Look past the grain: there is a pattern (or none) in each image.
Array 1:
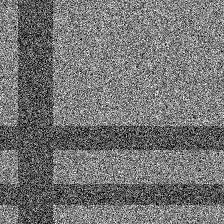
bands of rows crossing bands of columns
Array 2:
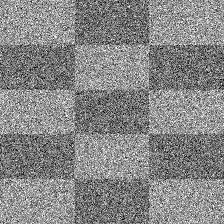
a checkerboard
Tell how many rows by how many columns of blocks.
5 by 3
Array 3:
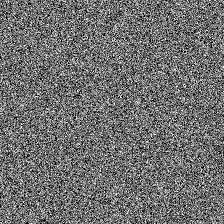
only noise
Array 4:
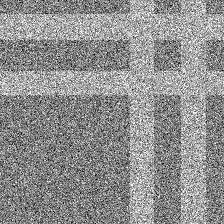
bands of rows crossing bands of columns
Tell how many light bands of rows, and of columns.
2 and 2
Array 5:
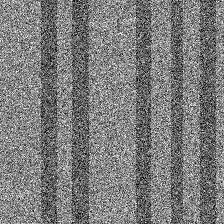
bands of columns
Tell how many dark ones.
5
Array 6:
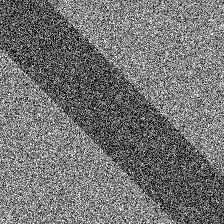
a diagonal band
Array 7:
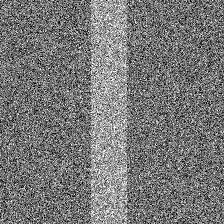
one band of columns
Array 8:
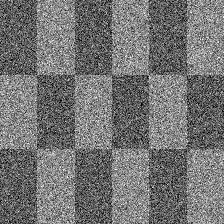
a checkerboard
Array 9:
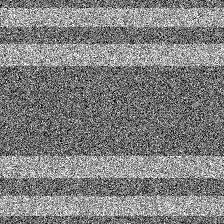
bands of rows
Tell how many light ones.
4
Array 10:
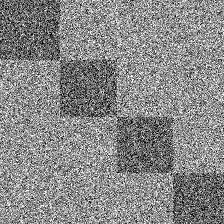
blocks along the diagonal
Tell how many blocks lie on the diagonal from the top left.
4
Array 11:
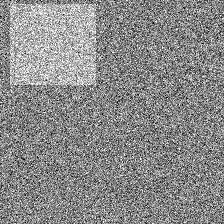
one block
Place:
top left
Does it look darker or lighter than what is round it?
lighter
